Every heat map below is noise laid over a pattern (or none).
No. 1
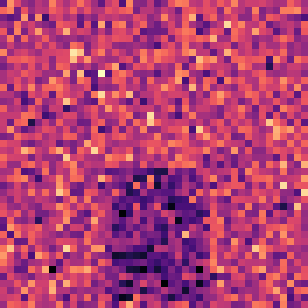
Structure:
one block
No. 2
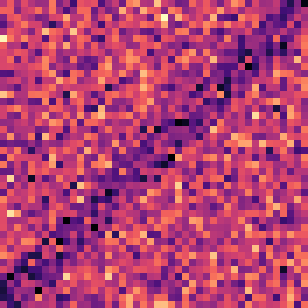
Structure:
a diagonal band
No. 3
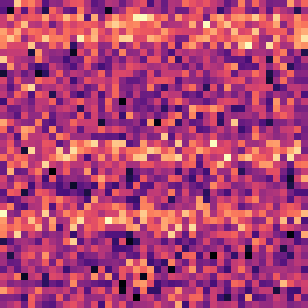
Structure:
bands of rows
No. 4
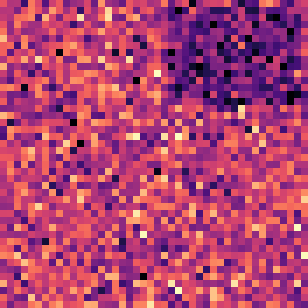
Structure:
one block
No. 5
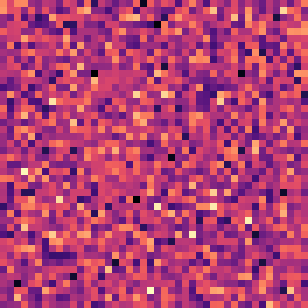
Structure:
only noise
